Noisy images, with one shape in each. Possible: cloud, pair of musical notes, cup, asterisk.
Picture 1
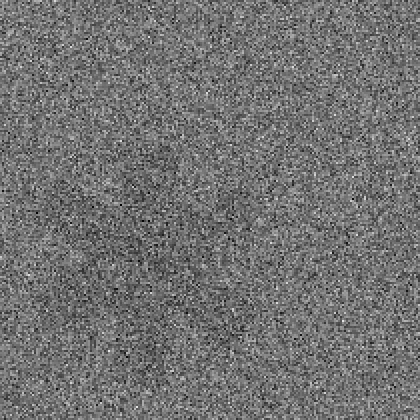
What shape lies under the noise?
asterisk
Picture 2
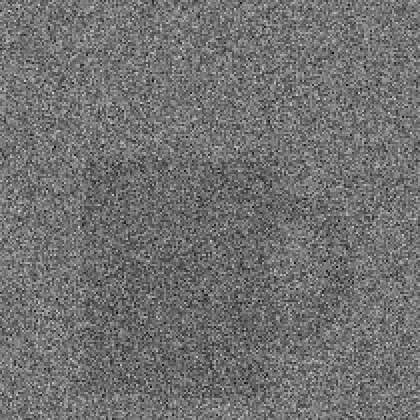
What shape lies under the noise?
cup
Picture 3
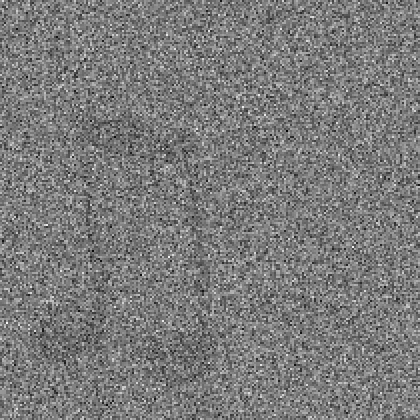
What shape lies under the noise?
pair of musical notes
